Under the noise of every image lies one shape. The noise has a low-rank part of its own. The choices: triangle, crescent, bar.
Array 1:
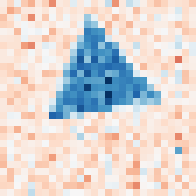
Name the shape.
triangle
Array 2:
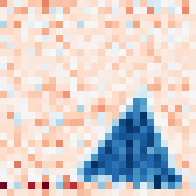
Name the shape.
triangle
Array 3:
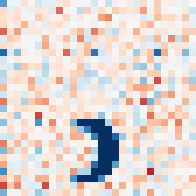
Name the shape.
crescent
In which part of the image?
bottom middle
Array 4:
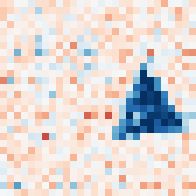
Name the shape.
triangle
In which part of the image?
middle right
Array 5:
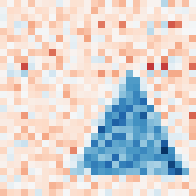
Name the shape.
triangle
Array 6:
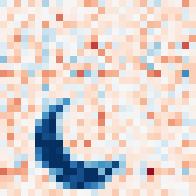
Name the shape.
crescent
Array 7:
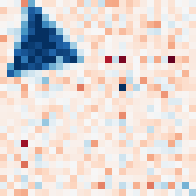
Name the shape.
triangle
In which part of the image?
top left
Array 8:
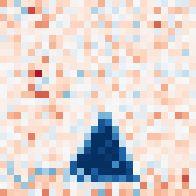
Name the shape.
triangle
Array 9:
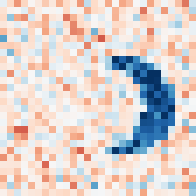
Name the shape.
crescent
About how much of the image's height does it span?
half
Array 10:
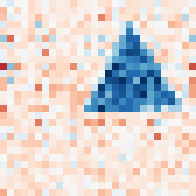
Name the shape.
triangle
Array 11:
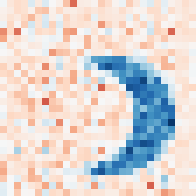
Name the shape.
crescent
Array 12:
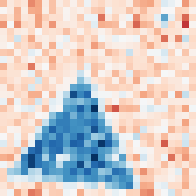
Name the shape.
triangle
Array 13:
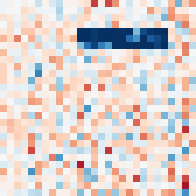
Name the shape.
bar
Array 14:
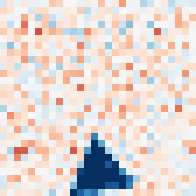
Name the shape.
triangle
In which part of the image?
bottom middle
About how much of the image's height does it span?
a third
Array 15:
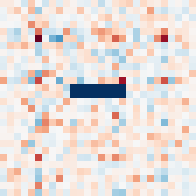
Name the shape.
bar
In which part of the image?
centre
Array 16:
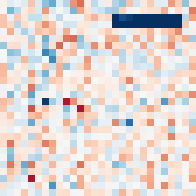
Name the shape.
bar
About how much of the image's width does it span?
a third
